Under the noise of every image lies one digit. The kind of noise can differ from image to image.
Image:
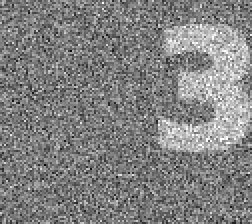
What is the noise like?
independent entries
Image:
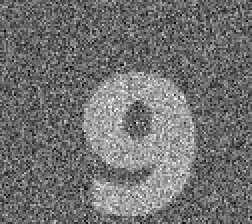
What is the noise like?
independent entries
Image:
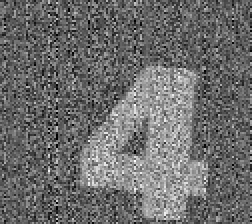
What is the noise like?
columns of uneven size
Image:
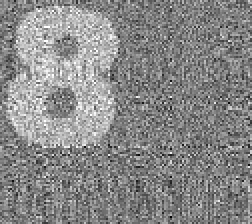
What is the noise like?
low rank plus noise
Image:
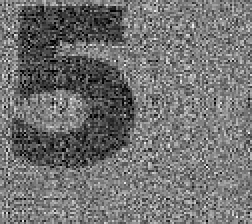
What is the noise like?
low rank plus noise
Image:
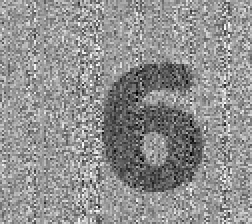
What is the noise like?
columns of uneven size
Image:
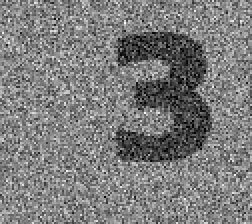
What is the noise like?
independent entries
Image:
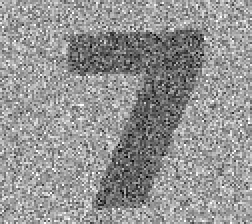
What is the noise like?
independent entries
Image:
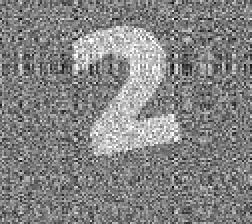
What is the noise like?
low rank plus noise
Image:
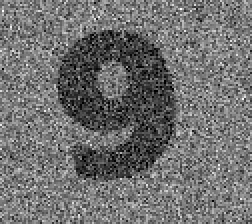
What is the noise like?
independent entries
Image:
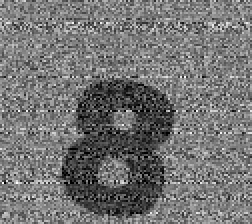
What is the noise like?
rows of uneven size
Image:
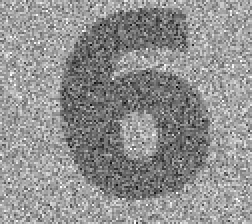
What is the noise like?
independent entries
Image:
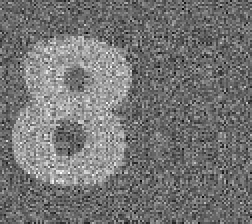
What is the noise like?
low rank plus noise
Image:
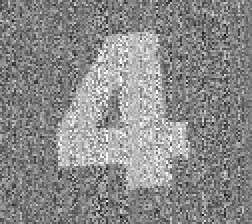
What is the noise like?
columns of uneven size
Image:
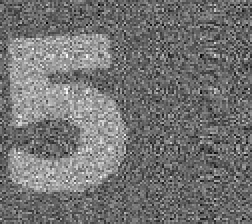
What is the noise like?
low rank plus noise
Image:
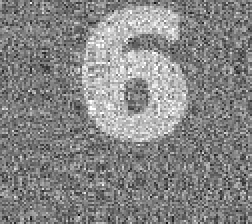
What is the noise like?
low rank plus noise
